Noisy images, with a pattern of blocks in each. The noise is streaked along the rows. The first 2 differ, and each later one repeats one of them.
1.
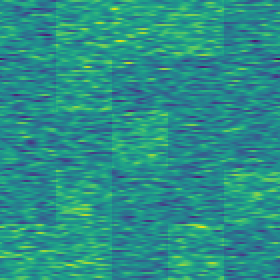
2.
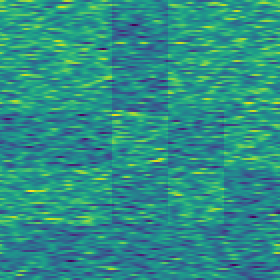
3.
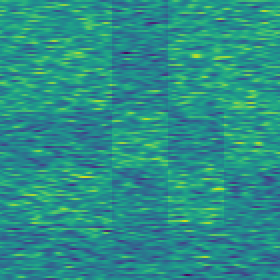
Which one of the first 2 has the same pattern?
2
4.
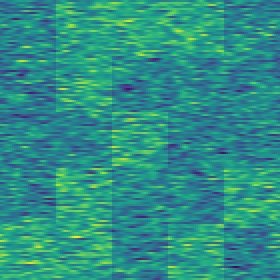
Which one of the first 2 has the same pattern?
1
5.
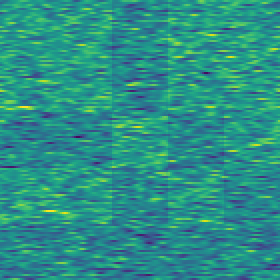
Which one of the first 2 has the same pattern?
2
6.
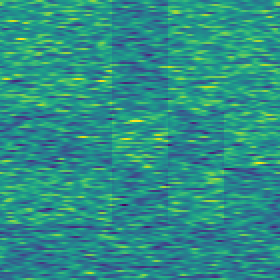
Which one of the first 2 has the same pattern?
2
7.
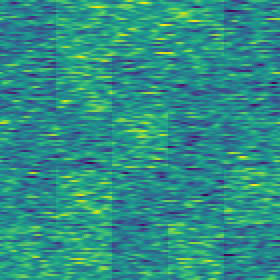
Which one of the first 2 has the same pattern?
1
